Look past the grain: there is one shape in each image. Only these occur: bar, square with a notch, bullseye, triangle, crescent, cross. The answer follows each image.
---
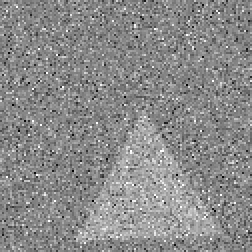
light triangle
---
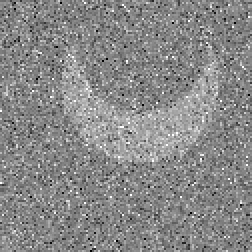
light crescent
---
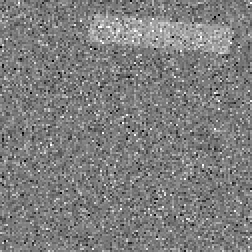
light bar
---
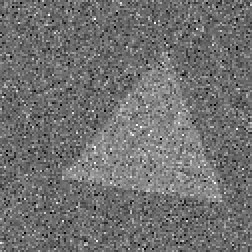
light triangle
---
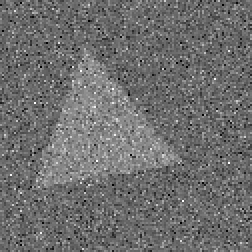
light triangle
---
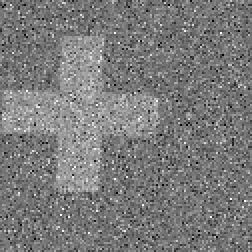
light cross
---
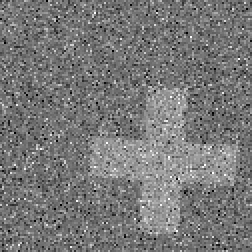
light cross
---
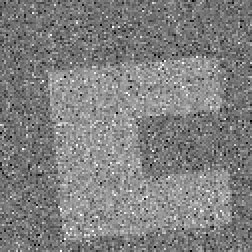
light square with a notch
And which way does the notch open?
right
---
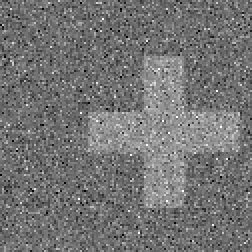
light cross
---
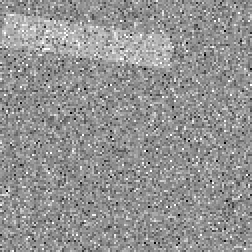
light bar
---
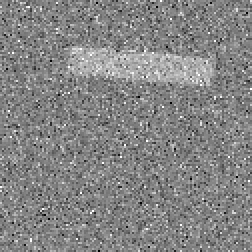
light bar
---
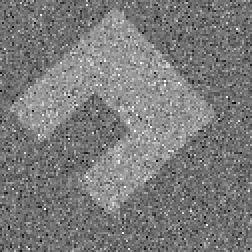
light square with a notch
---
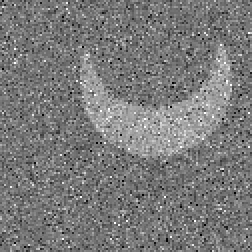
light crescent
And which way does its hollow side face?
up
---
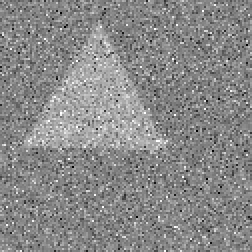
light triangle
